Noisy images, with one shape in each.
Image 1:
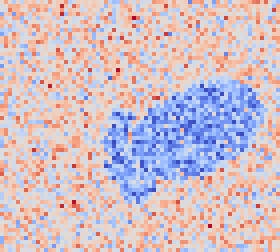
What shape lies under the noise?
footprint
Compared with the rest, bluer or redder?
bluer
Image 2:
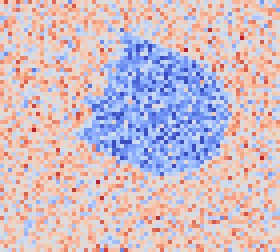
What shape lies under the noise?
ghost
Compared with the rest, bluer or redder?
bluer
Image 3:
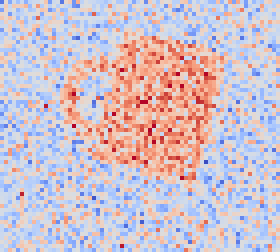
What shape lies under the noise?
cup
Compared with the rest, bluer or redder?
redder
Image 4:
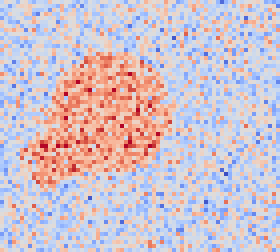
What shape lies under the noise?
light bulb
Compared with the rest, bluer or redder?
redder
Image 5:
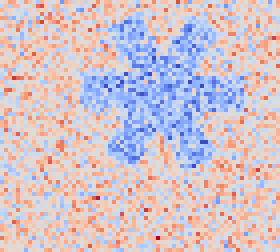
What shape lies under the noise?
asterisk
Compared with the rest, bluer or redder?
bluer
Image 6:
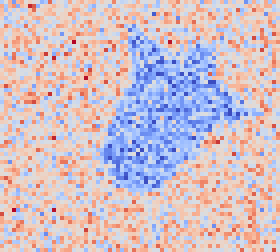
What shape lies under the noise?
bell
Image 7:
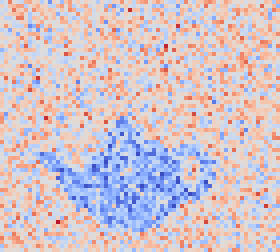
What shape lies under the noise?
teapot
